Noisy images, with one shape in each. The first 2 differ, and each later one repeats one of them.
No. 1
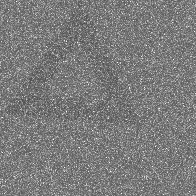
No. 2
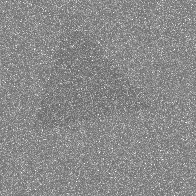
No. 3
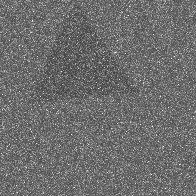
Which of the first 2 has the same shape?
2
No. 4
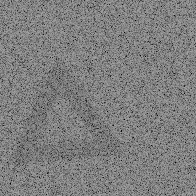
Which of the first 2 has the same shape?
1
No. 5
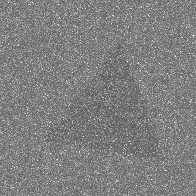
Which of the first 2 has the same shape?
2
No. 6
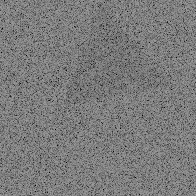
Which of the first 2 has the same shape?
2
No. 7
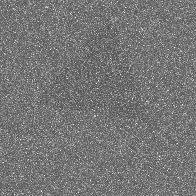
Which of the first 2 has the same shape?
2
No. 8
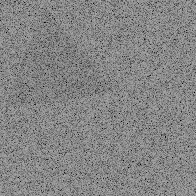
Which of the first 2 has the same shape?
2
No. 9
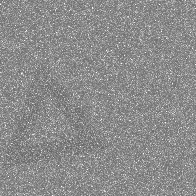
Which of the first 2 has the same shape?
1
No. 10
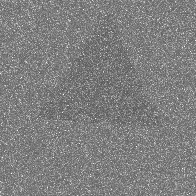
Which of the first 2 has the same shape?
2
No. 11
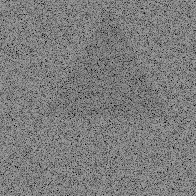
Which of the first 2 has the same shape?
2
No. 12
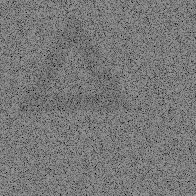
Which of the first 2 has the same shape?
1
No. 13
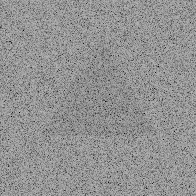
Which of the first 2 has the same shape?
2
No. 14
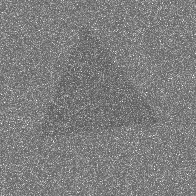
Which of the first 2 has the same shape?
2
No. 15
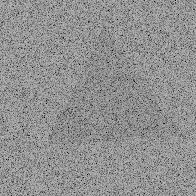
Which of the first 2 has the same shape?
2
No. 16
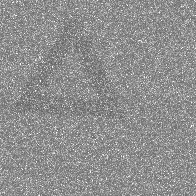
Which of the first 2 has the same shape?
1
